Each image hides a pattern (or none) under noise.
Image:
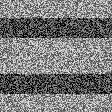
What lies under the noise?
horizontal stripes
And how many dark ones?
2
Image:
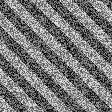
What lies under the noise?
diagonal stripes
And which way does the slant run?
top left to bottom right
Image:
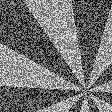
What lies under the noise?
spokes from one point
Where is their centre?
bottom right
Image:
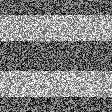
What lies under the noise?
horizontal stripes
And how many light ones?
2
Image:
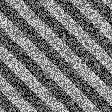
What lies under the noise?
diagonal stripes
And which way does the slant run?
top left to bottom right
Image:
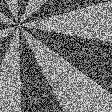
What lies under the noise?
spokes from one point
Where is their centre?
top left
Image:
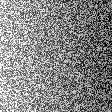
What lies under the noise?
a smooth slope
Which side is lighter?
left
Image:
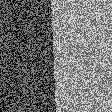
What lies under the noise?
a sharp edge
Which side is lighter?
right
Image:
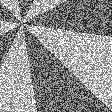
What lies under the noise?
spokes from one point
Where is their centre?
top left
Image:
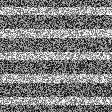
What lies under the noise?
horizontal stripes
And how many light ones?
5
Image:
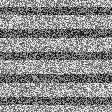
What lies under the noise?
horizontal stripes
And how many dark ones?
5
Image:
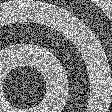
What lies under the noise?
rings round one point
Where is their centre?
bottom left
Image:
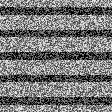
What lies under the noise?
horizontal stripes
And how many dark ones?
5
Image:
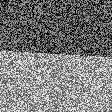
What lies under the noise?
a sharp edge
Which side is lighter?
bottom
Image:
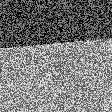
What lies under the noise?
a sharp edge
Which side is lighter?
bottom
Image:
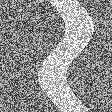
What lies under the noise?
a wavy band
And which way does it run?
top to bottom
